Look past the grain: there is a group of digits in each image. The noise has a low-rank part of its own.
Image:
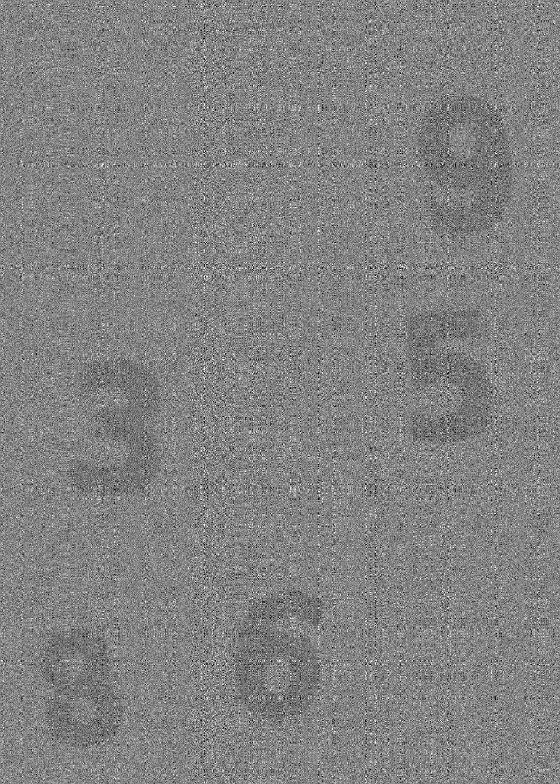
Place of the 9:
top right
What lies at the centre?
nothing
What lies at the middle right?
5
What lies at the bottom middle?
6
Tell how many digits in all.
5
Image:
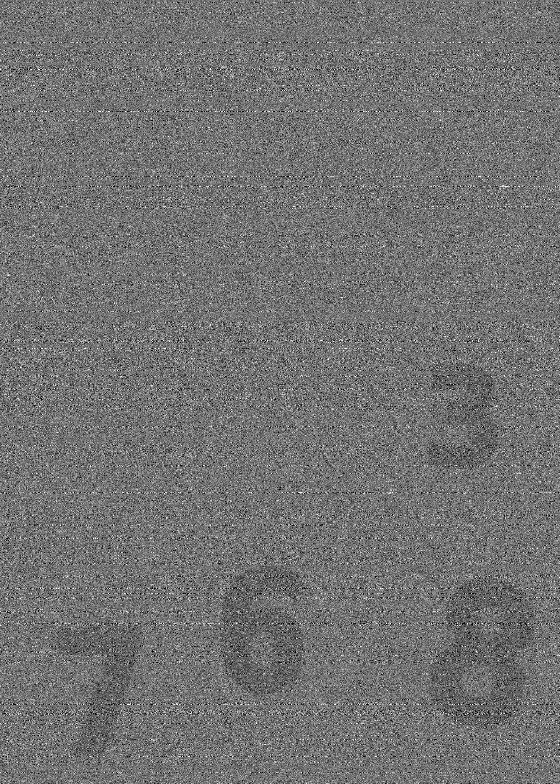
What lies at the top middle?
nothing
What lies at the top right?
nothing
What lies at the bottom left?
7
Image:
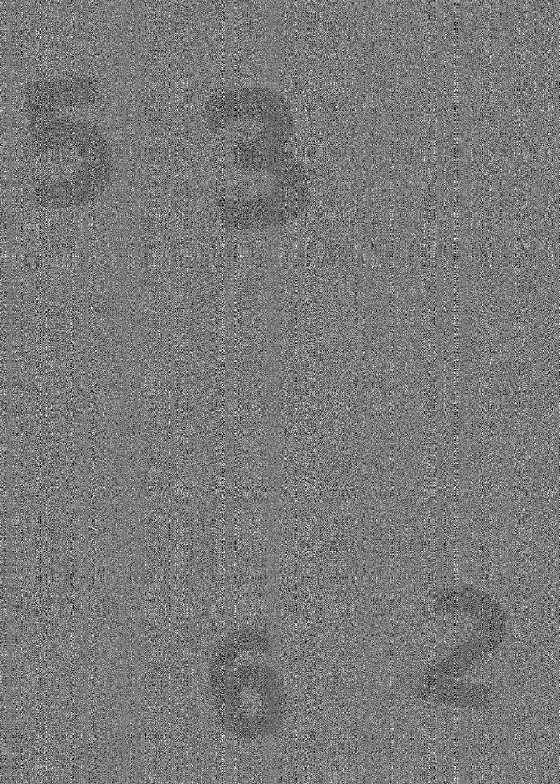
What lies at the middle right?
nothing
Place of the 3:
top middle
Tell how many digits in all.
4
